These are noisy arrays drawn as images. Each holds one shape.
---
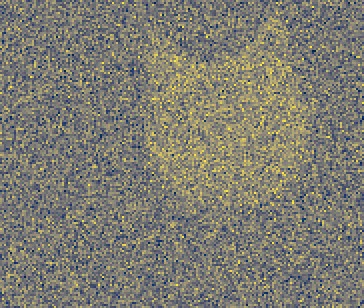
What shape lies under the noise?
cat's head
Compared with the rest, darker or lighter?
lighter
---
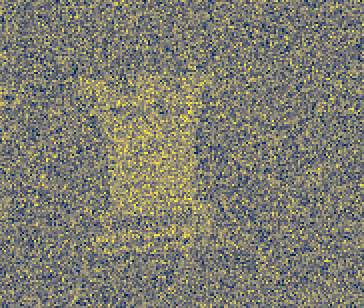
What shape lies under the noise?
chess rook
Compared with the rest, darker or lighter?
lighter
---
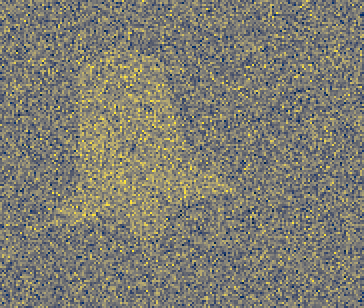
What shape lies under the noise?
bell
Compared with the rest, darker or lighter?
lighter
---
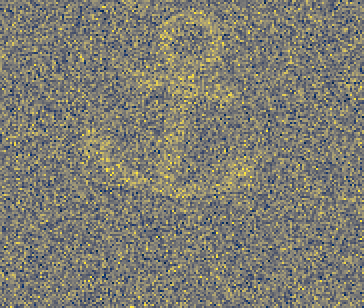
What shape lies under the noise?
anchor
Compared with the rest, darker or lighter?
lighter
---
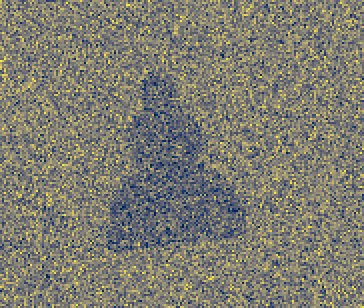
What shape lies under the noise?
chess pawn
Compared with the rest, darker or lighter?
darker
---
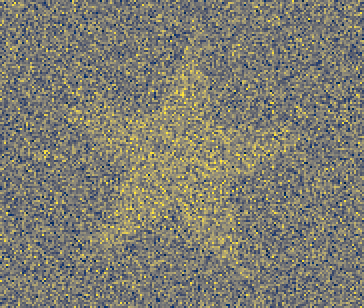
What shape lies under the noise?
star
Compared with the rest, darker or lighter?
lighter
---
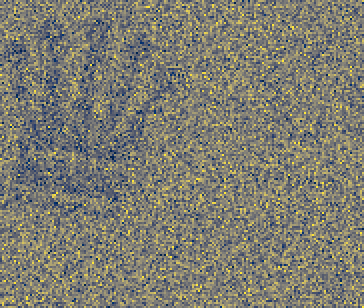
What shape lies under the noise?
chess queen
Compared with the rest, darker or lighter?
darker
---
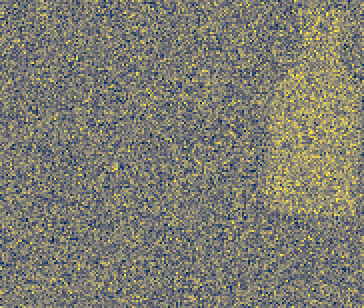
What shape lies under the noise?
bottle
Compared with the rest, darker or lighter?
lighter
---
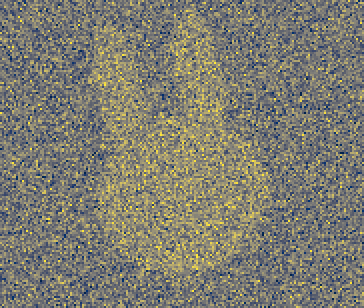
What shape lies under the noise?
rabbit's head
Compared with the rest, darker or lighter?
lighter
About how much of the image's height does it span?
nearly all
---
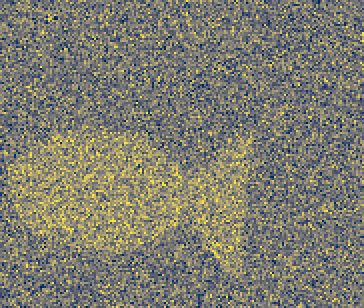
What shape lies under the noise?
fish
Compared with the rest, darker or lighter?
lighter
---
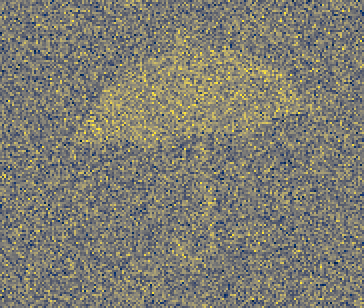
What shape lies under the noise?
umbrella
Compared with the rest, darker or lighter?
lighter
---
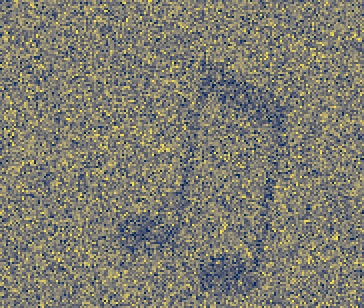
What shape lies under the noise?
pair of musical notes
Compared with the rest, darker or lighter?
darker
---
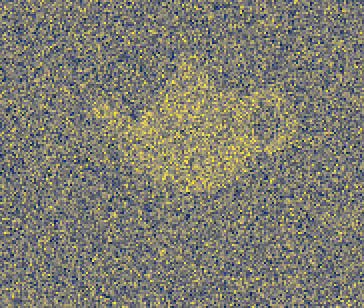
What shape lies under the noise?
teapot
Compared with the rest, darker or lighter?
lighter
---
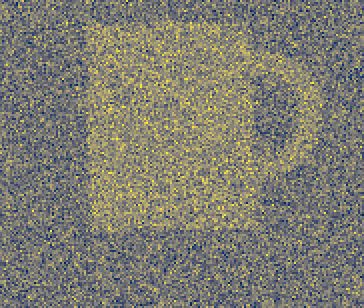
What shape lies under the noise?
cup
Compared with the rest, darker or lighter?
lighter
